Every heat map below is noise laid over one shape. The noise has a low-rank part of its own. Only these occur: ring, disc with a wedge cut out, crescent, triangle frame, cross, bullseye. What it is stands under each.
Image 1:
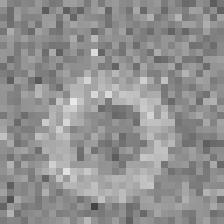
light ring
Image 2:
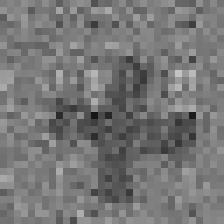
dark cross
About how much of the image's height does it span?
two thirds
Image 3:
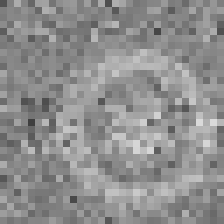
light bullseye
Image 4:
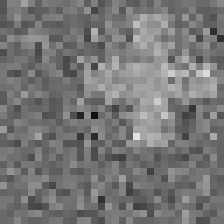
light cross
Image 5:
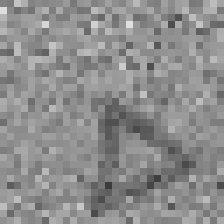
dark triangle frame
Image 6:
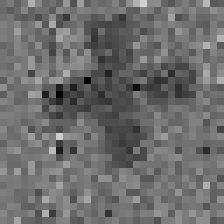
dark cross
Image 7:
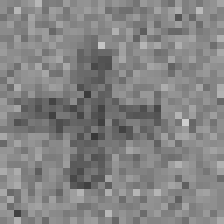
dark cross
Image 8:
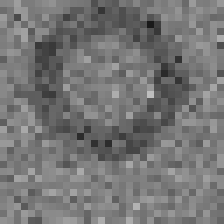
dark ring
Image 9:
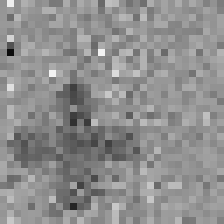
dark cross
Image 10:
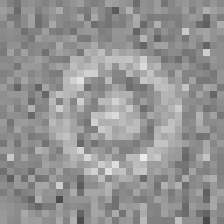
light bullseye
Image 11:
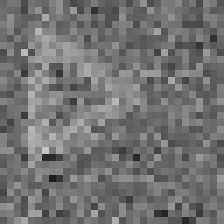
light triangle frame
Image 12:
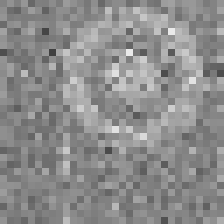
light bullseye
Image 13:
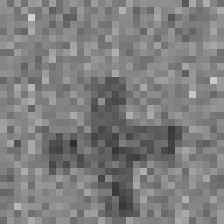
dark cross
